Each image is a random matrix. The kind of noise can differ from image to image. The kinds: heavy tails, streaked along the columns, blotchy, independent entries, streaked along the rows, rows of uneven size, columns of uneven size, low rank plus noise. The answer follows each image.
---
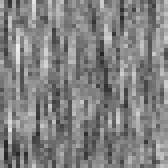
streaked along the columns
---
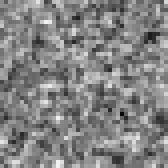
blotchy
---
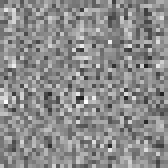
low rank plus noise
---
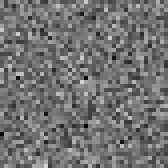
independent entries
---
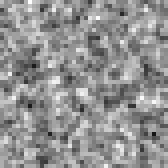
blotchy
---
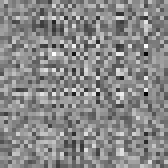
low rank plus noise
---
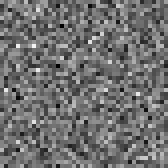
independent entries
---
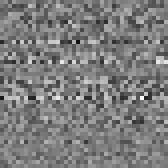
rows of uneven size
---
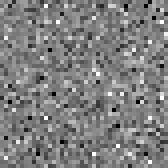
heavy tails
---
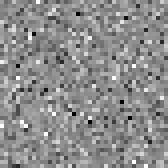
heavy tails
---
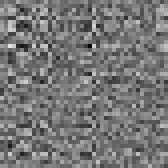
low rank plus noise
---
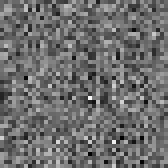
low rank plus noise
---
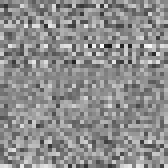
rows of uneven size
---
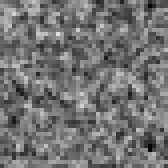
blotchy
